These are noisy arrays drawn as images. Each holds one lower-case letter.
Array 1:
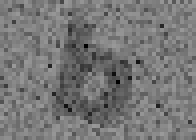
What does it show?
dark b
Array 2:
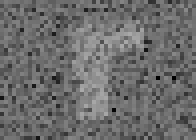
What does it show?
light r
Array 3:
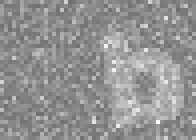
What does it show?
light b
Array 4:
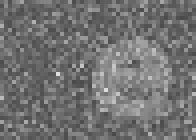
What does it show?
light e
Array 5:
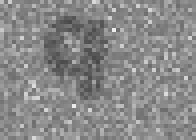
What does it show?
dark q
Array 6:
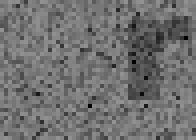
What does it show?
dark r
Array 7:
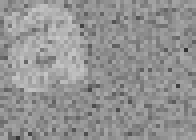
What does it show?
light a
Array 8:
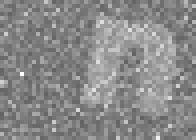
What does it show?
light n
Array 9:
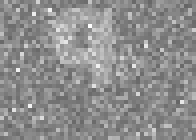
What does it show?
light q
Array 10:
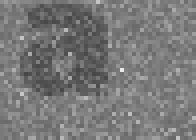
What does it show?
dark a
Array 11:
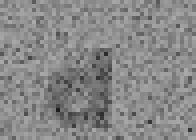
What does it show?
dark d
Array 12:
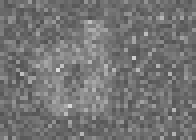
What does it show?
light d
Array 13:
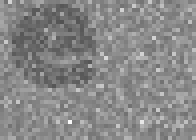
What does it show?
dark e
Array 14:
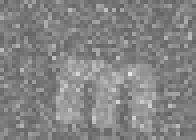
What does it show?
light m
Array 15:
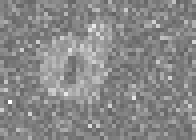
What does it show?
light d
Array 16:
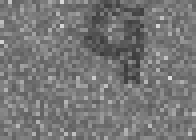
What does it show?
dark q
